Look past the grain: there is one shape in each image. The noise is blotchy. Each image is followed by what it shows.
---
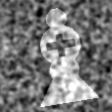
chess bishop
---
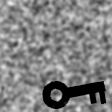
key
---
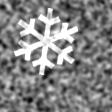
snowflake
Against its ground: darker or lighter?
lighter
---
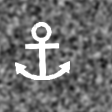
anchor
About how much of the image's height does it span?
half
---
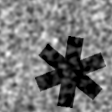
asterisk
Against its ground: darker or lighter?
darker
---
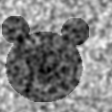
bear's head
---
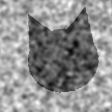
cat's head
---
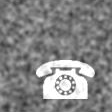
telephone
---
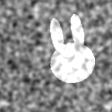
rabbit's head
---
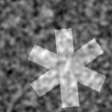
asterisk
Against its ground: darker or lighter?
lighter
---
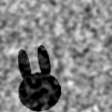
rabbit's head
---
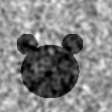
bear's head
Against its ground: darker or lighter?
darker
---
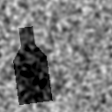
bottle
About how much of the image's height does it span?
two thirds
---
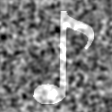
musical note
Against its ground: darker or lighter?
lighter
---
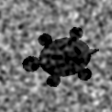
turtle
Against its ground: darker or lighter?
darker
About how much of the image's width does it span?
two thirds
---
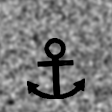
anchor
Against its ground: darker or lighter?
darker
